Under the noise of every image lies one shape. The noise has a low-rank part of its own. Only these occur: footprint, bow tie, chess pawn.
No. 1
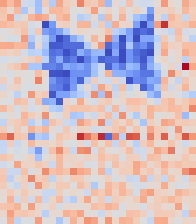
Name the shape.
bow tie
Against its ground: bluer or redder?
bluer
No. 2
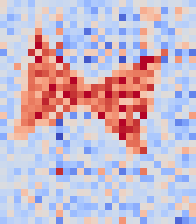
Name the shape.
bow tie
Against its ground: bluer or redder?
redder
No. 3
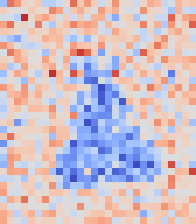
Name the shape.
chess pawn
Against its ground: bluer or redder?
bluer
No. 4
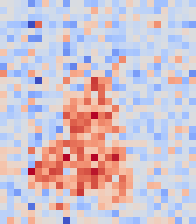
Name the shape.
chess pawn
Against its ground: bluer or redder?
redder
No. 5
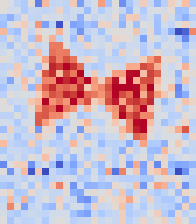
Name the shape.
bow tie
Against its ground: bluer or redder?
redder
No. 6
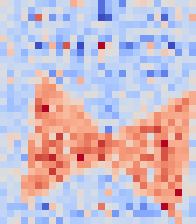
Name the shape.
bow tie
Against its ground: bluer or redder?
redder
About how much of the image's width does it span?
nearly all
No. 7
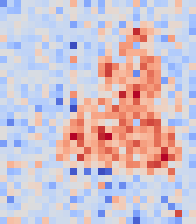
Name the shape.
chess pawn
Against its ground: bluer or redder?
redder
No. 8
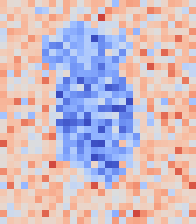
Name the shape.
footprint
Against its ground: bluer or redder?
bluer
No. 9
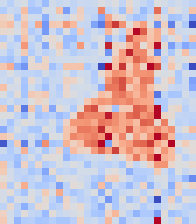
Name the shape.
chess pawn
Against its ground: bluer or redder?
redder
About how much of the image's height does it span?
two thirds
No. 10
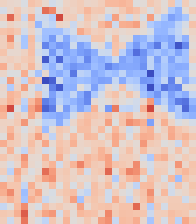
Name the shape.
bow tie
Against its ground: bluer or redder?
bluer
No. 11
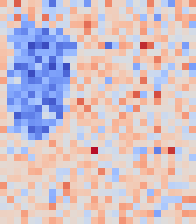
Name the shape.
footprint
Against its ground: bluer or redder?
bluer
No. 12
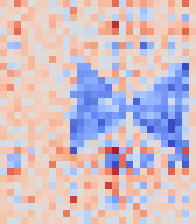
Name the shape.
bow tie
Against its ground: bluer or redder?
bluer
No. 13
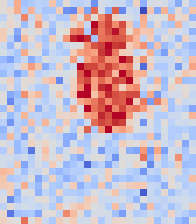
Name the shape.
footprint
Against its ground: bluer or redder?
redder
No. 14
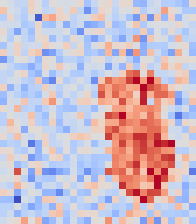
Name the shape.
footprint
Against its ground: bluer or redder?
redder
